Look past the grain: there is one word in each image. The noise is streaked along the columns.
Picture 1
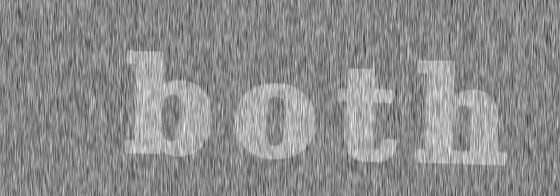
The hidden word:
both
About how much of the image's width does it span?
two thirds
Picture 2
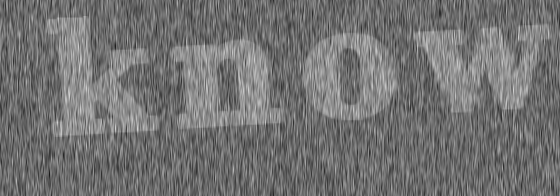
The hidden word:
know
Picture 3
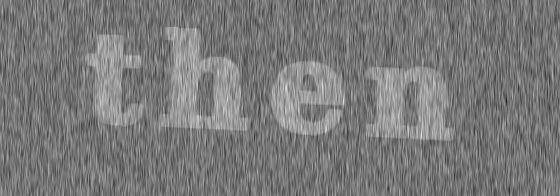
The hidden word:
then
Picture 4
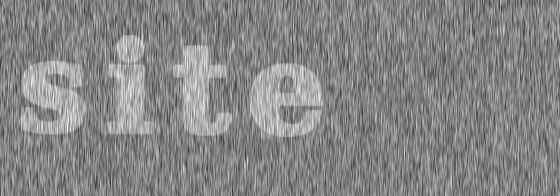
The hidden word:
site
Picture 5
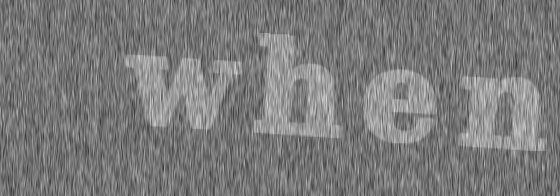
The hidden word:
when
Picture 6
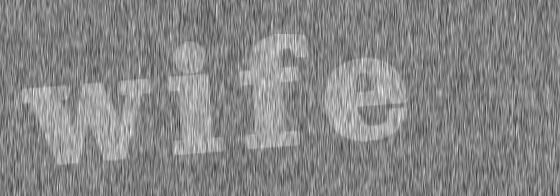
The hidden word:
wife
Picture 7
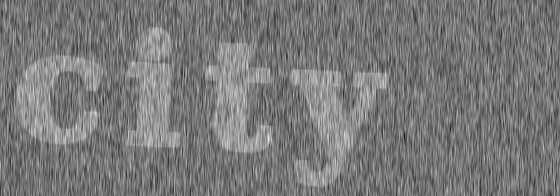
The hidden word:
city
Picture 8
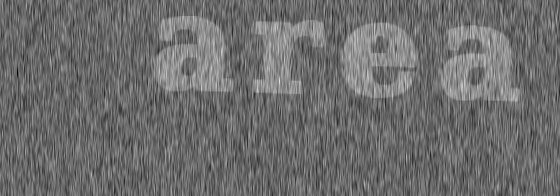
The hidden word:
area
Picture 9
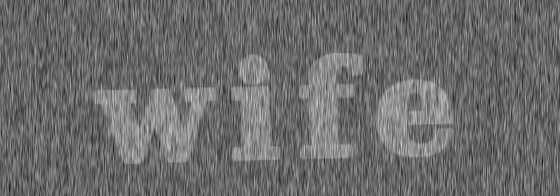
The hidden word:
wife
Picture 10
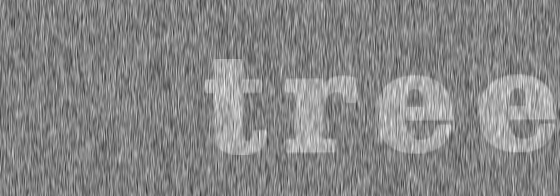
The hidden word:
tree
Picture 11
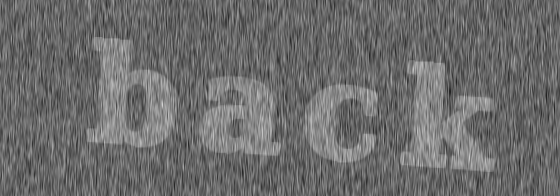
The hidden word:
back
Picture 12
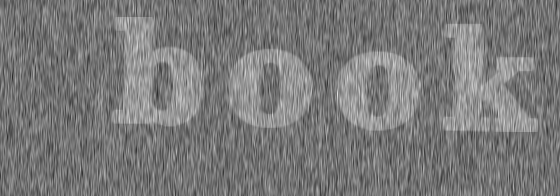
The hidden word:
book
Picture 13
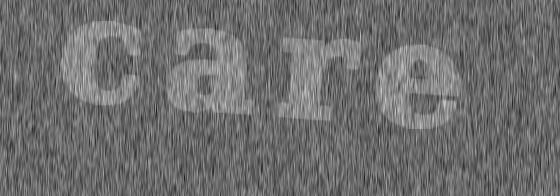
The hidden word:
care
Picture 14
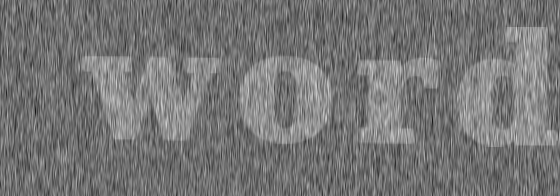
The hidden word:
word
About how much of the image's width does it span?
nearly all
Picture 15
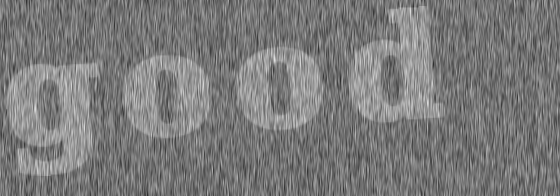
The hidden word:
good
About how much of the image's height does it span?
nearly all
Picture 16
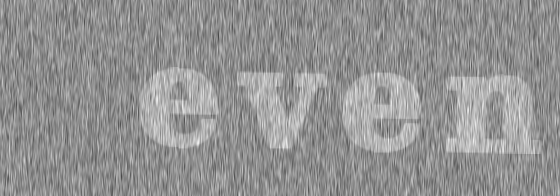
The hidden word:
even
